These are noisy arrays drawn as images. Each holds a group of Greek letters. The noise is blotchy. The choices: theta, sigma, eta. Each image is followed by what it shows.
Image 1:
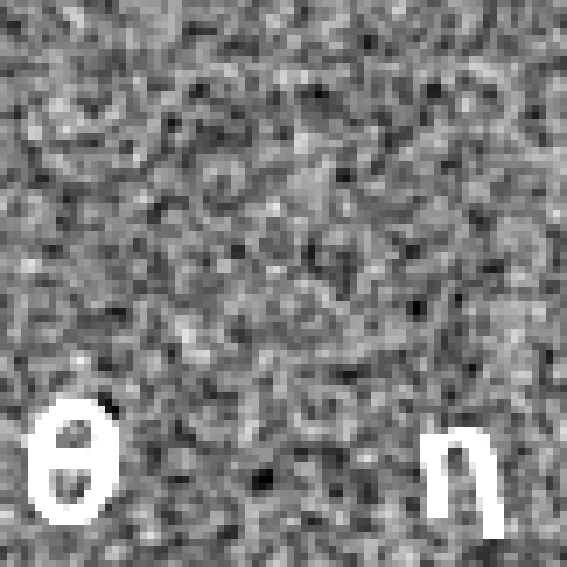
bottom left: light theta; bottom right: light eta
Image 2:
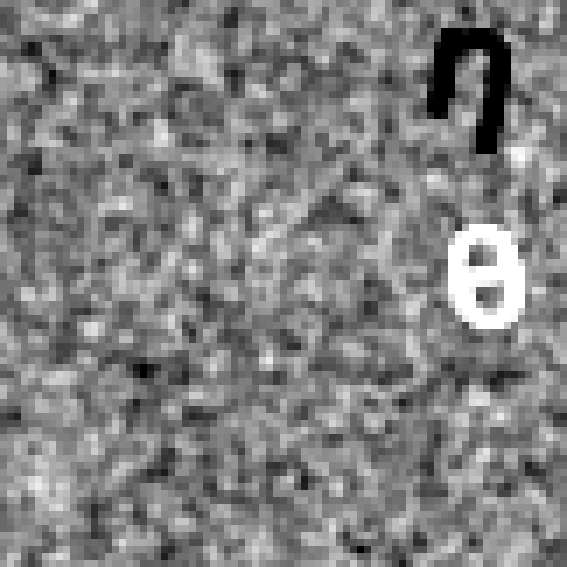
top right: dark eta; middle right: light theta
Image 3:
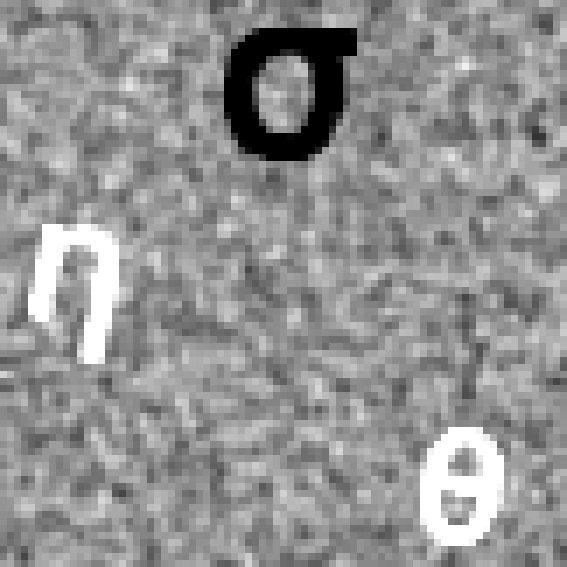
top middle: dark sigma; middle left: light eta; bottom right: light theta
